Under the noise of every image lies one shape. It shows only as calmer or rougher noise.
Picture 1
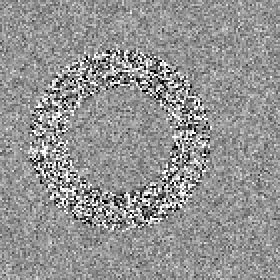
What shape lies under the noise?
ring
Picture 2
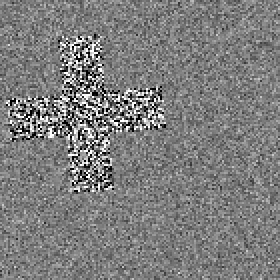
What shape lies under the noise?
cross
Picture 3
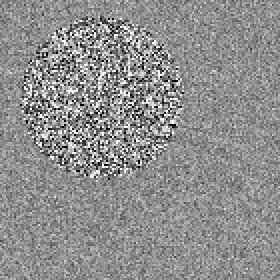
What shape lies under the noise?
disc
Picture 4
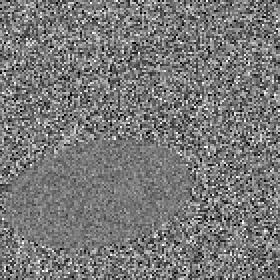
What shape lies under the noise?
ellipse
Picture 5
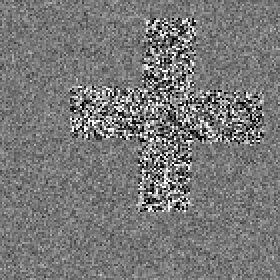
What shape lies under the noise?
cross
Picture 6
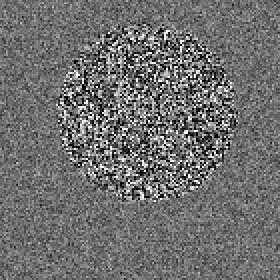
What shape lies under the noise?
disc
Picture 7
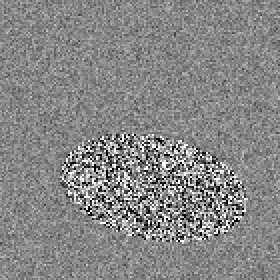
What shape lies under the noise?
ellipse
